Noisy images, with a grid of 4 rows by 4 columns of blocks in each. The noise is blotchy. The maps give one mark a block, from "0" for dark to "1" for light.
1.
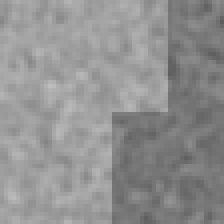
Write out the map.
1110
1110
1100
1100
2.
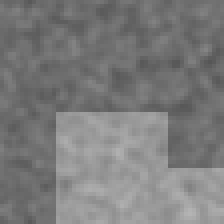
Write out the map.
0000
0000
0110
0111
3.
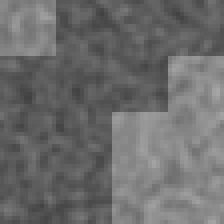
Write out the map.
1000
0001
0011
0011
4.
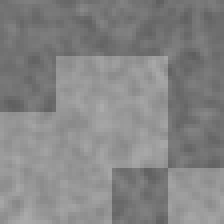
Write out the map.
0000
0110
1110
1101
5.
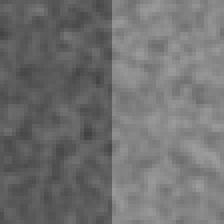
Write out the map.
0011
0011
0011
0011
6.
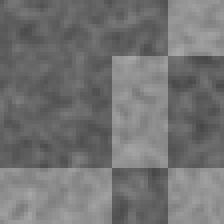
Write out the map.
0001
0010
0010
1101
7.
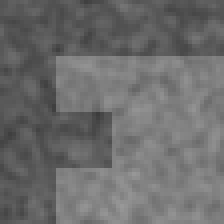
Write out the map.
0000
0111
0011
0111
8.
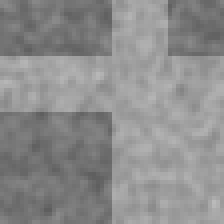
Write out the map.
0010
1111
0011
0011
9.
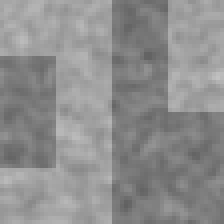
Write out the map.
1101
0101
0100
1100
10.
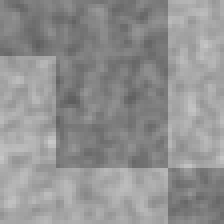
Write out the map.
0001
1001
1001
1110
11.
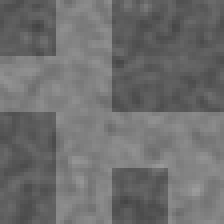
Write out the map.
0100
1100
0111
0101
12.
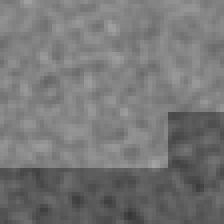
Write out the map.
1111
1111
1110
0000
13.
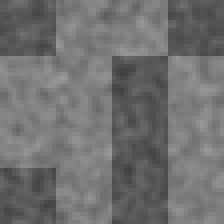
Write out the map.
0110
1101
1101
0101
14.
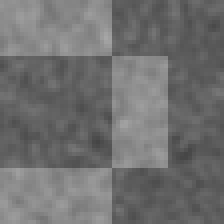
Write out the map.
1100
0010
0010
1100
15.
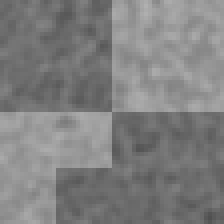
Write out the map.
0011
0011
1100
1000
